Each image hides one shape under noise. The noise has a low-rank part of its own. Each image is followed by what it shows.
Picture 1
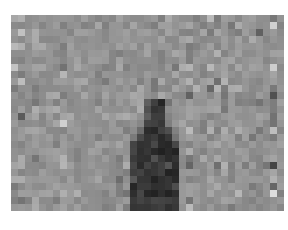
dark bottle
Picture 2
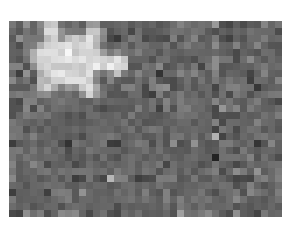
light turtle, top left
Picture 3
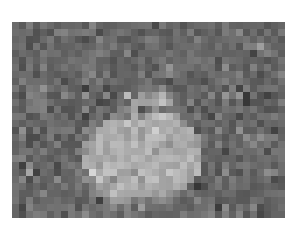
light apple
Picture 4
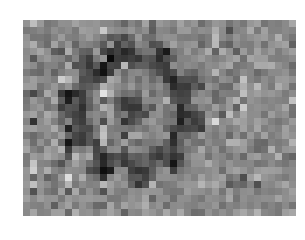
dark gear
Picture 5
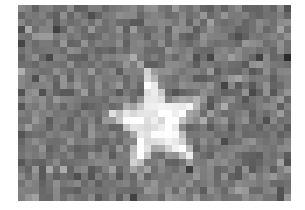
light star
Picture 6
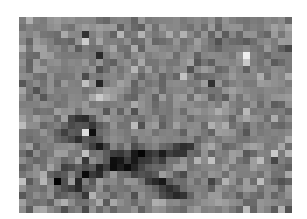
dark pair of scissors
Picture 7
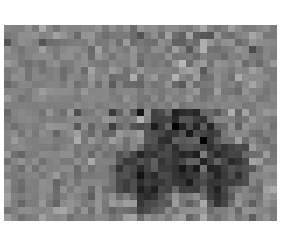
dark car
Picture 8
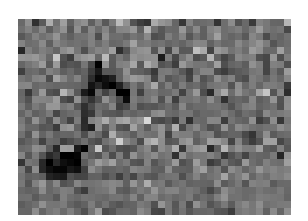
dark musical note
